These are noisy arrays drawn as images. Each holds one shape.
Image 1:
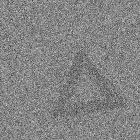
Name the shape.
triangle frame
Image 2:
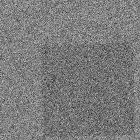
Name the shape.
square
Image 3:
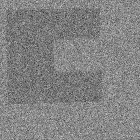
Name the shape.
square with a notch
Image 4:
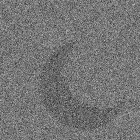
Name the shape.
crescent
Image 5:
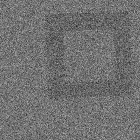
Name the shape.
square frame
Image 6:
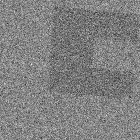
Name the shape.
square with a notch
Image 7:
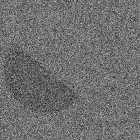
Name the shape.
half disc
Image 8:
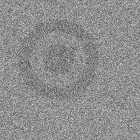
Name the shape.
bullseye
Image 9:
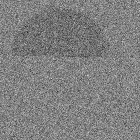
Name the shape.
half disc
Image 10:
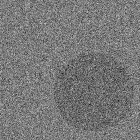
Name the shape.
disc
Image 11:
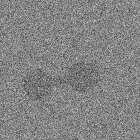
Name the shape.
dumbbell
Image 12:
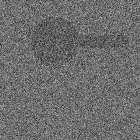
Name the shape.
lollipop
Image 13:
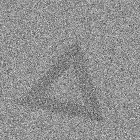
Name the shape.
triangle frame
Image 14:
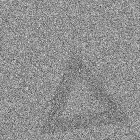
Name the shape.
triangle frame
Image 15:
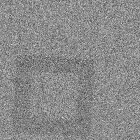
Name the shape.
square frame
